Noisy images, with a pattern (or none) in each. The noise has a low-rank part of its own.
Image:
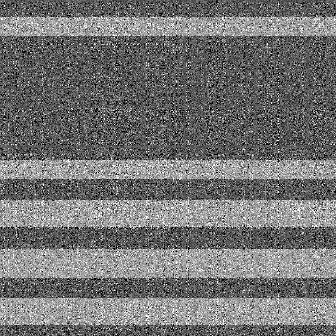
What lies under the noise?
bands of rows
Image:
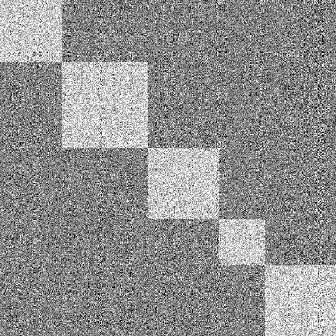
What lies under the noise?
blocks along the diagonal
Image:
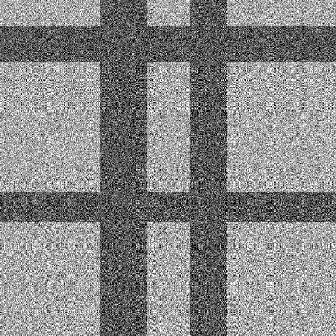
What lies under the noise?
bands of rows crossing bands of columns
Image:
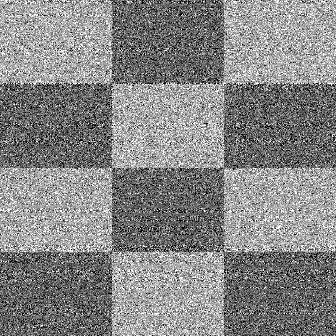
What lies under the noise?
a checkerboard
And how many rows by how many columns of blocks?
4 by 3
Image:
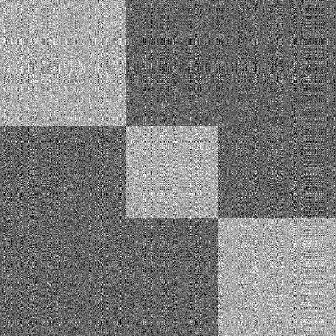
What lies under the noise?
blocks along the diagonal
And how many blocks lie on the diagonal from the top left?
3
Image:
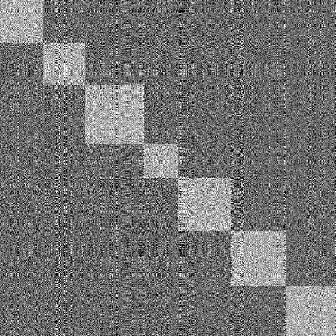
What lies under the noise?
blocks along the diagonal
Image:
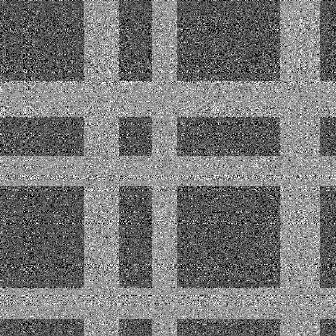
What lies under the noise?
bands of rows crossing bands of columns
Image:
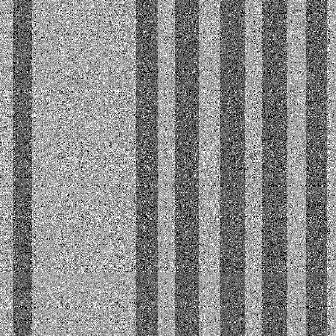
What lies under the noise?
bands of columns
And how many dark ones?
6
